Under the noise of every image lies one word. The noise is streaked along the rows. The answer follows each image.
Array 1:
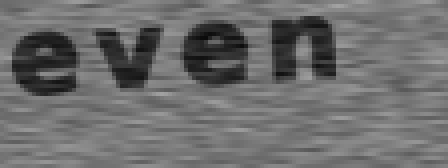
even
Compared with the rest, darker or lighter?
darker
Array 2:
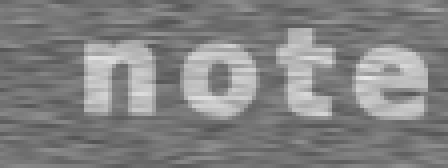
note
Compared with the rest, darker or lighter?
lighter
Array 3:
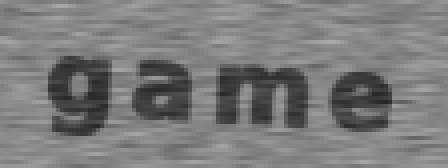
game
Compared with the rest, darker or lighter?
darker
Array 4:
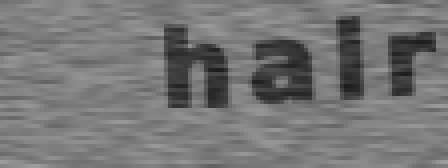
hair
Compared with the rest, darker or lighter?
darker
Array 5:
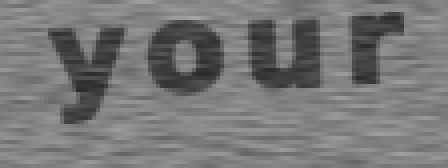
your
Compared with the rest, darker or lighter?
darker
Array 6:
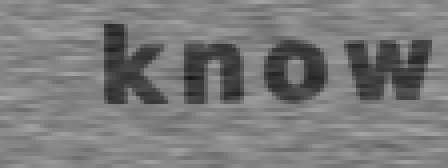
know
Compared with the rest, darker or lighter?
darker
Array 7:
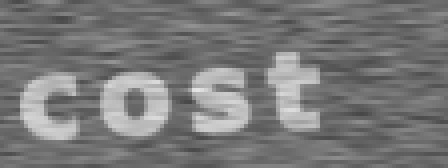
cost
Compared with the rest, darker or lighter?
lighter
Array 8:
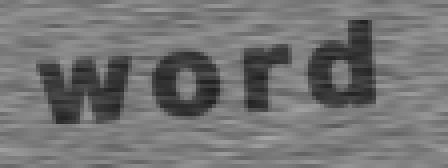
word
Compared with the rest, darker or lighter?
darker
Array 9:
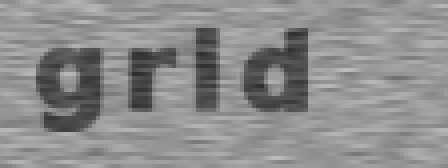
grid
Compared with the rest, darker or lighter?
darker
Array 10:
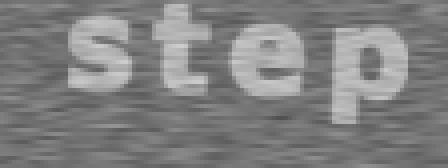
step
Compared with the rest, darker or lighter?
lighter
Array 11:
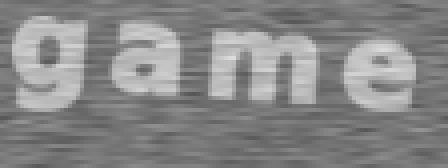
game
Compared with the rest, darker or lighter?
lighter
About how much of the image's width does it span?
nearly all
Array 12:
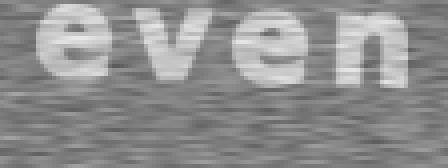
even
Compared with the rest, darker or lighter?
lighter
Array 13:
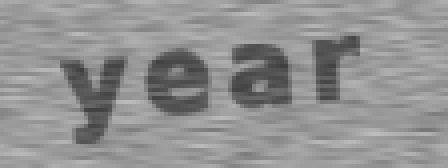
year
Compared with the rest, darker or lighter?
darker
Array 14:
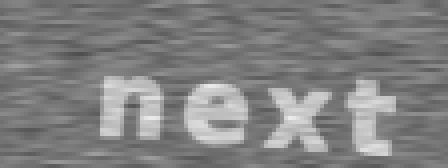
next
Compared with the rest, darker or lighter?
lighter
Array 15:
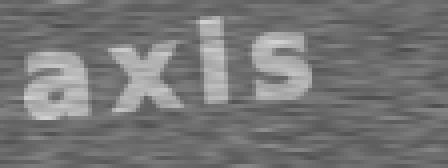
axis
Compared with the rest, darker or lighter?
lighter
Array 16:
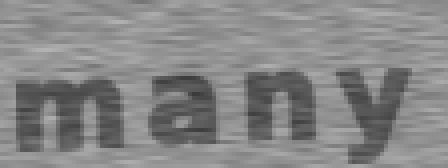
many
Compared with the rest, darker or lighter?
darker
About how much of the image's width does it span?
nearly all
